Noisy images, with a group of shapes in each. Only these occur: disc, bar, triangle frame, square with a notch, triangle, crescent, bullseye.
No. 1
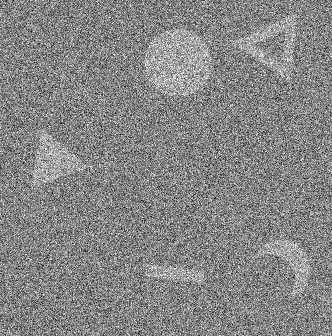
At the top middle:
disc
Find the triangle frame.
top right
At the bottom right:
crescent
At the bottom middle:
bar
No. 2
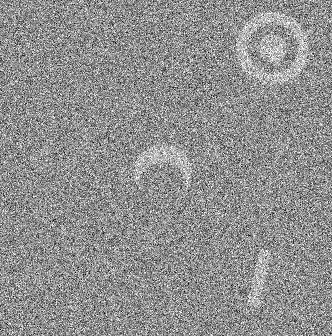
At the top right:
bullseye
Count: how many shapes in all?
3
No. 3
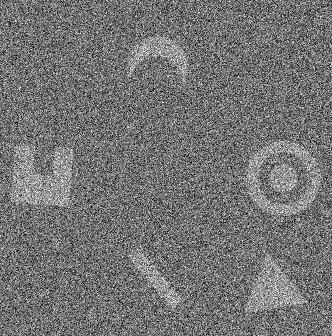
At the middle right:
bullseye
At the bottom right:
triangle
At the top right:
nothing
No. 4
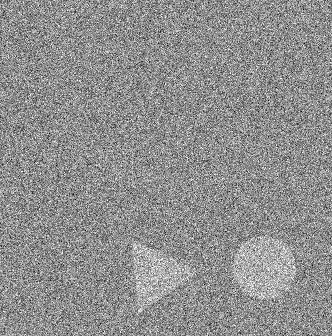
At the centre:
nothing
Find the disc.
bottom right
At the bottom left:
nothing
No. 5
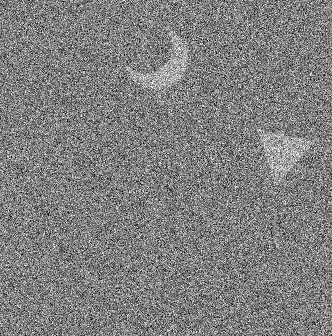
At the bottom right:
nothing
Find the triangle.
middle right
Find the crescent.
top middle
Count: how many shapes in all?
2
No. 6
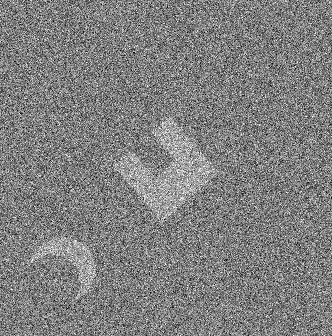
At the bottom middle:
nothing
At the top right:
nothing
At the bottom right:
nothing
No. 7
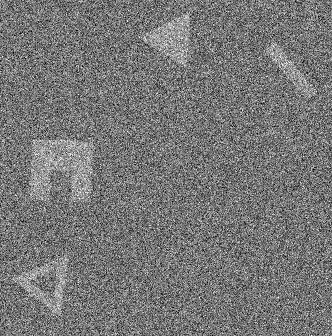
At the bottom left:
triangle frame
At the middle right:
nothing
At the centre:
nothing
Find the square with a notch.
middle left
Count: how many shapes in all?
4
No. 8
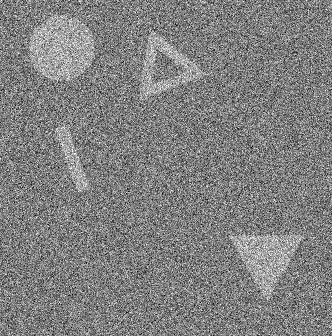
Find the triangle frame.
top middle
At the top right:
nothing
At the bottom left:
nothing
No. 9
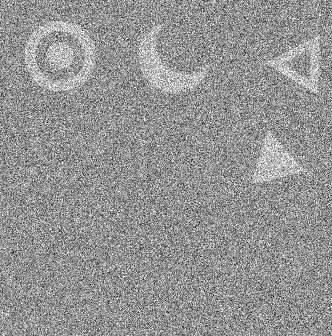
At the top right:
triangle frame
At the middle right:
triangle
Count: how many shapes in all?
4
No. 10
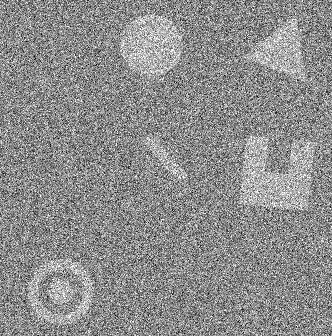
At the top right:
triangle
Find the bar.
centre
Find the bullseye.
bottom left
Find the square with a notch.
middle right
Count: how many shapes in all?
5
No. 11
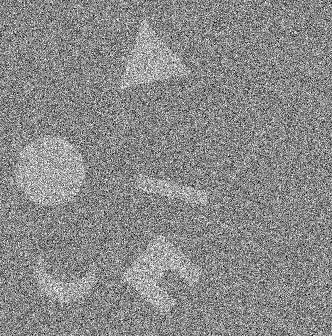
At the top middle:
triangle
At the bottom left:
crescent
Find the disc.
middle left
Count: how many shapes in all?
5
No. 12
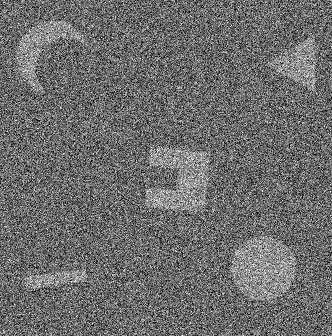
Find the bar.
bottom left
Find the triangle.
top right
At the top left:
crescent
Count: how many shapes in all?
5
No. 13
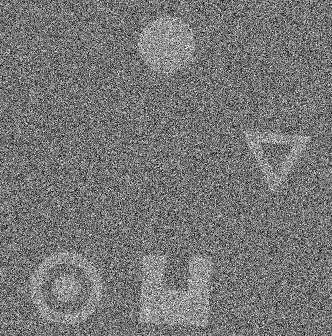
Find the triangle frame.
middle right
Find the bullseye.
bottom left
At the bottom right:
nothing
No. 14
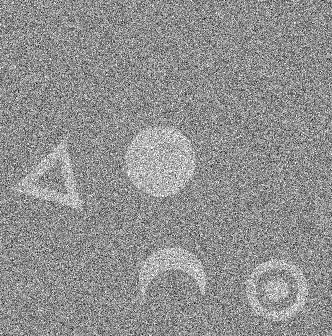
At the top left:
nothing
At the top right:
nothing
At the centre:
disc
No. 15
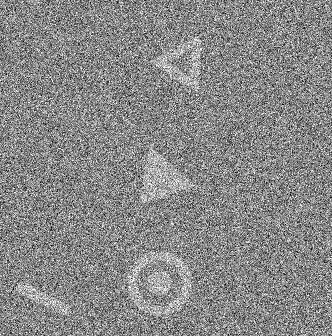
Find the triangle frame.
top middle
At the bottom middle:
bullseye
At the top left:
nothing
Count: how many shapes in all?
4
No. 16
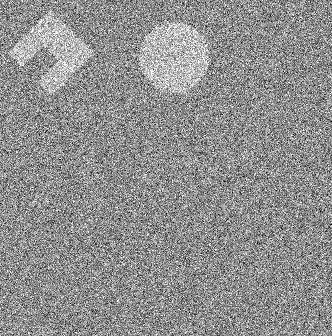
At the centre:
nothing
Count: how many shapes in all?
2
